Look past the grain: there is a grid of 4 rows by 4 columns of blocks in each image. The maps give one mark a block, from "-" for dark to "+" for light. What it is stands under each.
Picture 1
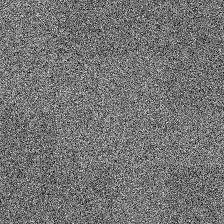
+ - - -
+ + + -
- + + +
- - + -
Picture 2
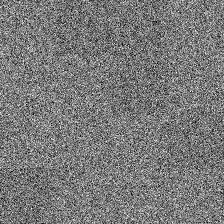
+ - - +
+ + - +
+ + + -
- + + +
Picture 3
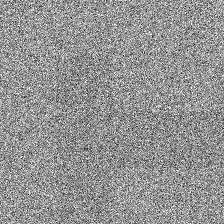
+ + + +
+ - + +
+ - - -
+ - + +
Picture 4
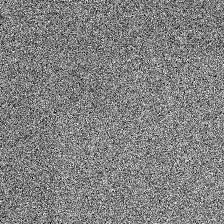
- - - -
- - + +
- + + +
- + + +
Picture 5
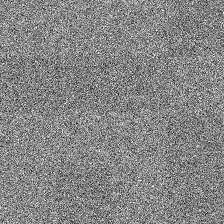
+ + + -
- - - +
+ + + -
+ - + -
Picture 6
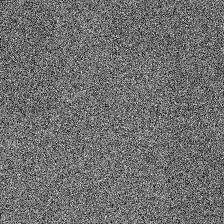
- + - -
- + + -
+ + + -
+ + + -
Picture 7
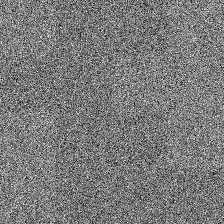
+ - - +
- - + +
+ - - +
+ - - -
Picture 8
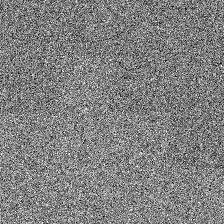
- - - -
- + - -
+ + + -
+ + + +
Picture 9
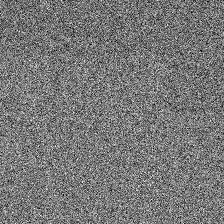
- - - -
+ + + -
+ + + +
+ + + +
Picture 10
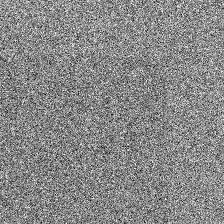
+ + + +
- - - +
- - - +
- - - +
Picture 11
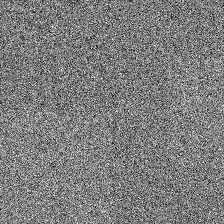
- - - -
- - - +
+ + - +
+ + - -
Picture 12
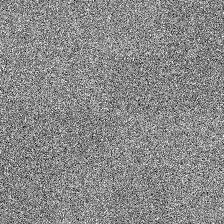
+ + + -
+ + - -
- - + +
- + - +
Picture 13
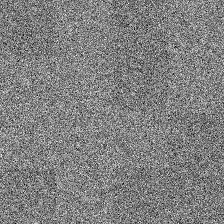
- + - +
+ + - +
+ + + -
- + - -
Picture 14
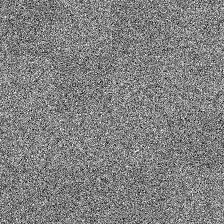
- + - +
+ - + +
+ + + -
- - - +
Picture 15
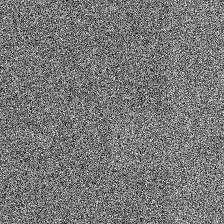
- - - +
- - - +
- - + +
- - - +
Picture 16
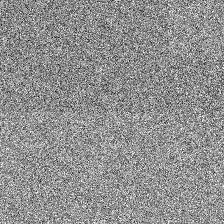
- - - +
- - - -
+ + + +
+ + + +
